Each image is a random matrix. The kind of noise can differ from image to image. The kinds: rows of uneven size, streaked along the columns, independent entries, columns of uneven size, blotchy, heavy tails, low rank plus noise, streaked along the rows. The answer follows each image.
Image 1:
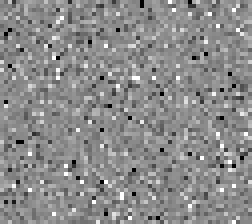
heavy tails
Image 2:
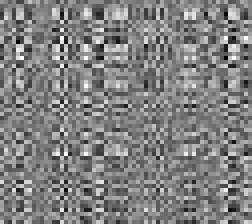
low rank plus noise
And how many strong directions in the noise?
one
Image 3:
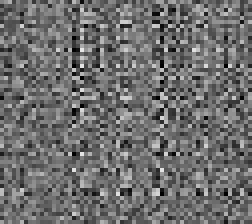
low rank plus noise
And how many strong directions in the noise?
two
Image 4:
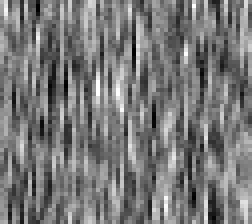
streaked along the columns
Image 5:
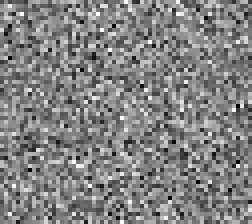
independent entries
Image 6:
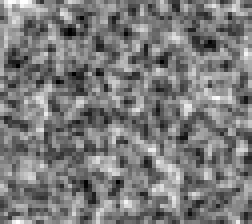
blotchy
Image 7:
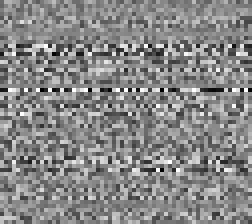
rows of uneven size
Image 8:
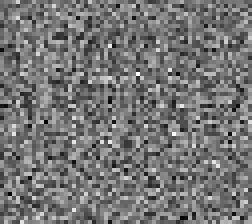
low rank plus noise
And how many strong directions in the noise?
five to eight
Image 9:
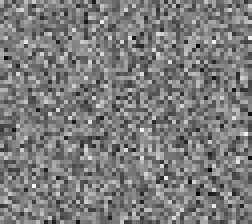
independent entries
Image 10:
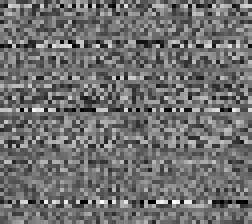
rows of uneven size
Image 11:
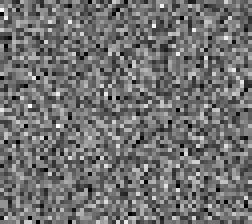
independent entries
